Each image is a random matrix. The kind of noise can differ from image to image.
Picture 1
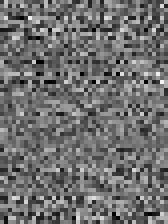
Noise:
rows of uneven size
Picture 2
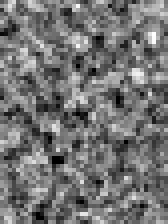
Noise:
blotchy
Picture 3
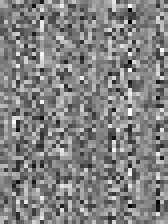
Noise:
columns of uneven size
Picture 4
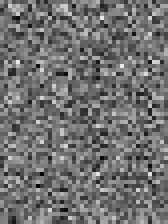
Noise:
low rank plus noise
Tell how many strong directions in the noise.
two
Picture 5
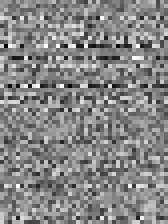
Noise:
rows of uneven size
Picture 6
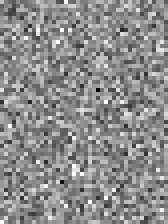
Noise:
independent entries
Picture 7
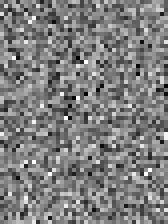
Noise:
independent entries
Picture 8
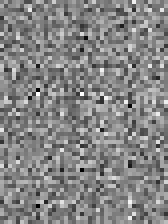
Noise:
low rank plus noise
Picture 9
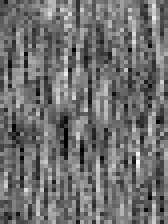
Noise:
streaked along the columns
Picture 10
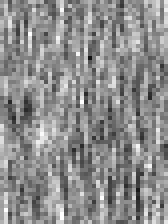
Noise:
streaked along the columns
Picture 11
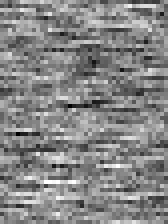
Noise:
streaked along the rows
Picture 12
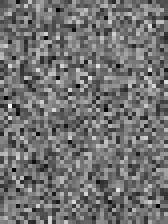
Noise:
independent entries
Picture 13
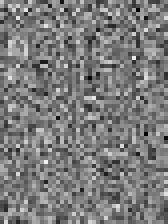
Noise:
low rank plus noise
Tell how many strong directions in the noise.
three or four
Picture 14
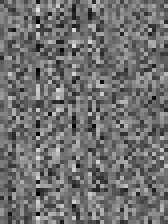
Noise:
columns of uneven size
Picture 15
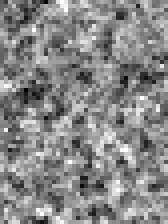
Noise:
blotchy
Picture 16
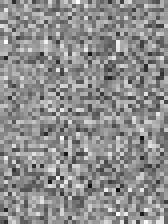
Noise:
low rank plus noise
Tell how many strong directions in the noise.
three or four
